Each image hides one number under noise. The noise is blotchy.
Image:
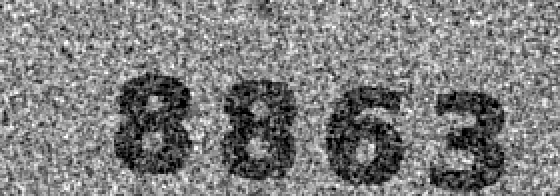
8863
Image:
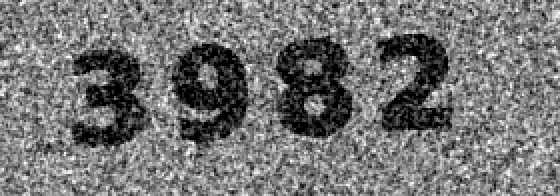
3982
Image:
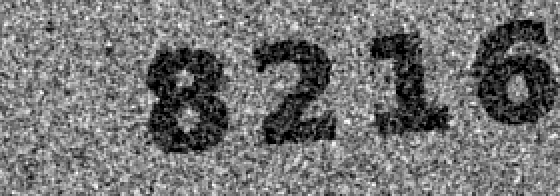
8216
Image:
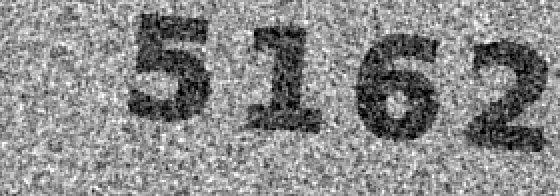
5162
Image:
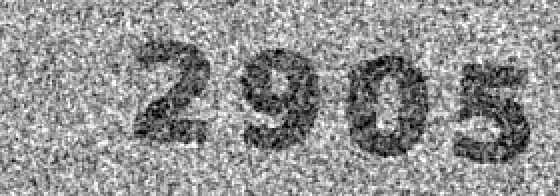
2905
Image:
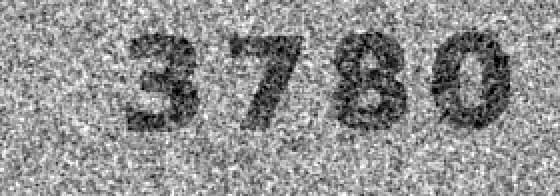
3780
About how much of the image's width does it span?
two thirds
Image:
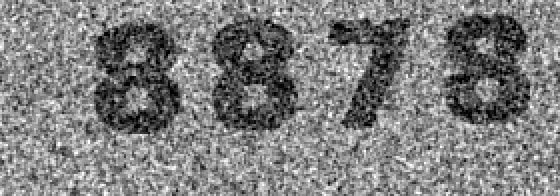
8878
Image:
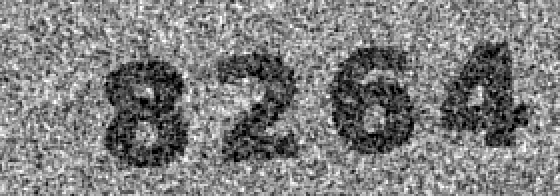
8264
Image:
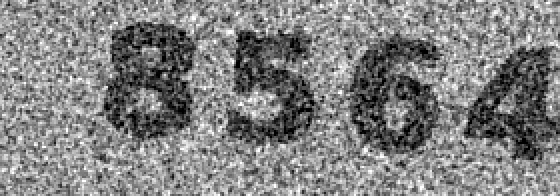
8564
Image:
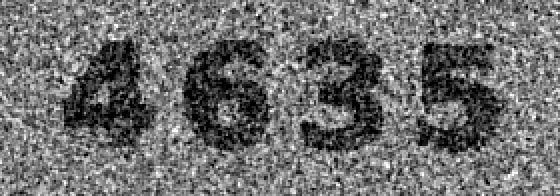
4635
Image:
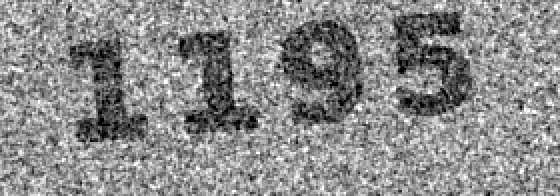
1195
